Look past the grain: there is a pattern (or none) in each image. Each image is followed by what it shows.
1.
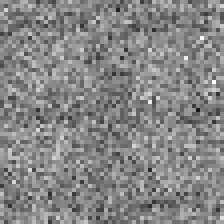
bands of rows crossing bands of columns
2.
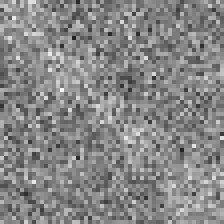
blocks along the diagonal
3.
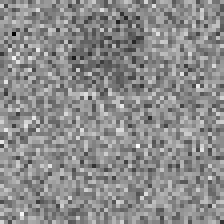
one block
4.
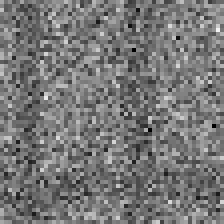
bands of rows crossing bands of columns
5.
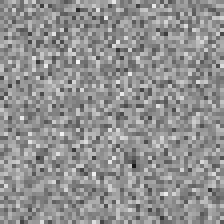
only noise
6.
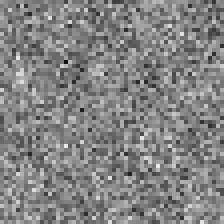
a checkerboard
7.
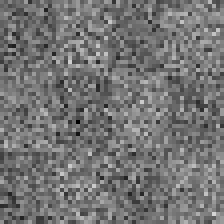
a checkerboard
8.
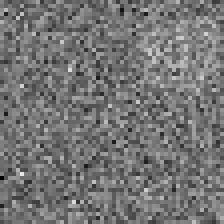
one block
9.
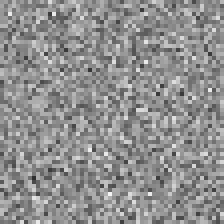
only noise
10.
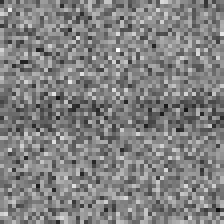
one band of rows
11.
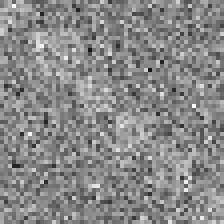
blocks along the diagonal
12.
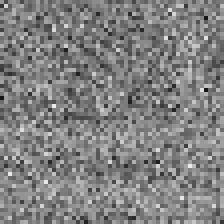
bands of rows crossing bands of columns
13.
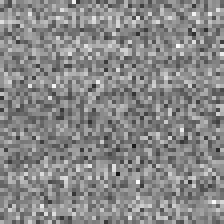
bands of rows
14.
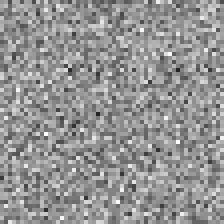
only noise
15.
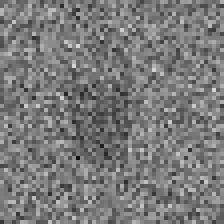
one block
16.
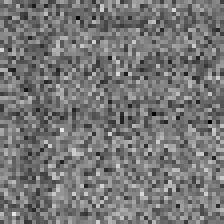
bands of rows crossing bands of columns
